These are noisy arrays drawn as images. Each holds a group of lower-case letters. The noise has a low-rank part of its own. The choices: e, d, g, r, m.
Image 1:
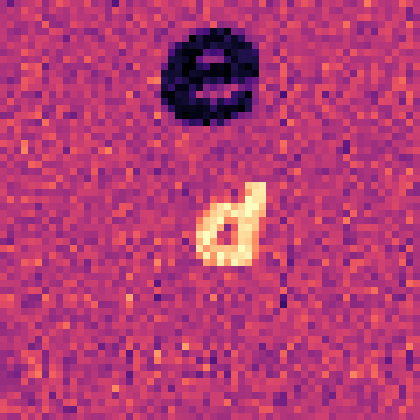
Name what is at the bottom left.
nothing
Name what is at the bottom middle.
nothing
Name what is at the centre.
d
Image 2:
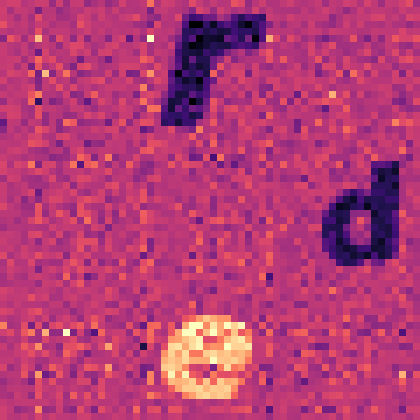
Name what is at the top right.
nothing
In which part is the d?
middle right
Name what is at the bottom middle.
e
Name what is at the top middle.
r
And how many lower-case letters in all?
3
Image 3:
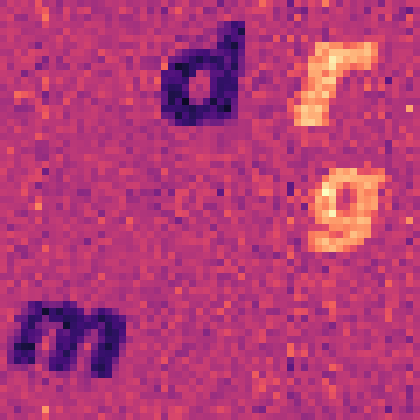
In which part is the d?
top middle
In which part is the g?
middle right
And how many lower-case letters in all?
4
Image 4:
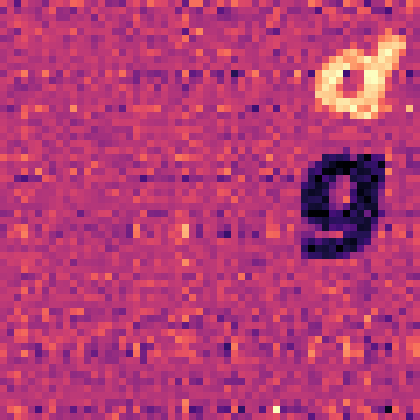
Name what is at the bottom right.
nothing
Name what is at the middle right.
g
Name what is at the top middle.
nothing
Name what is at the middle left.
nothing
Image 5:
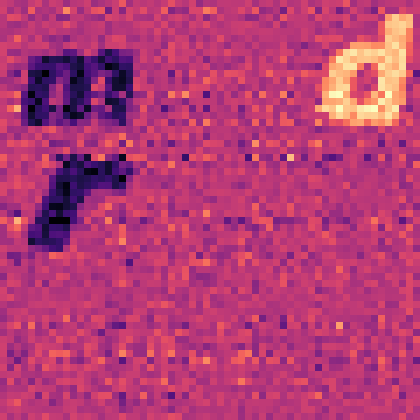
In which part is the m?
top left
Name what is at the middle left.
r
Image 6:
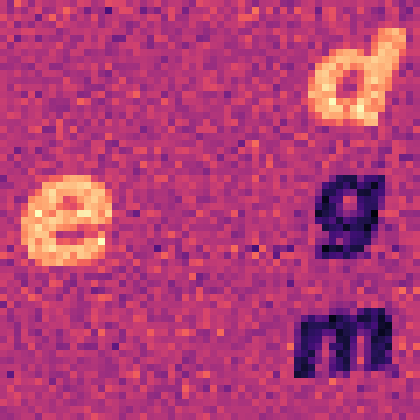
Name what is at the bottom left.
nothing
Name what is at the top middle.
nothing
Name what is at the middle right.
g
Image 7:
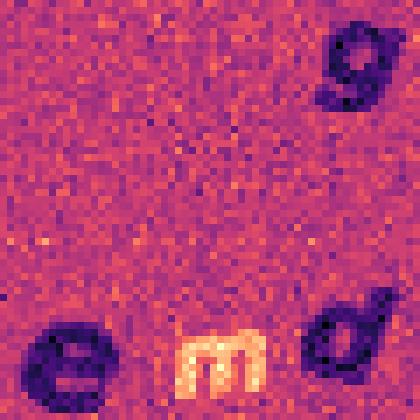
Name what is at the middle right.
nothing
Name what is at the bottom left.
e
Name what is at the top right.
g
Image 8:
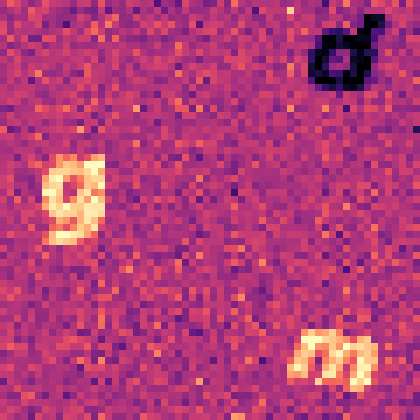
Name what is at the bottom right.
m
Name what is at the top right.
d
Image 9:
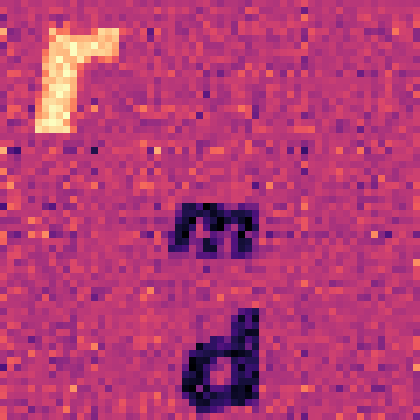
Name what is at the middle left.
nothing
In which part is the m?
centre
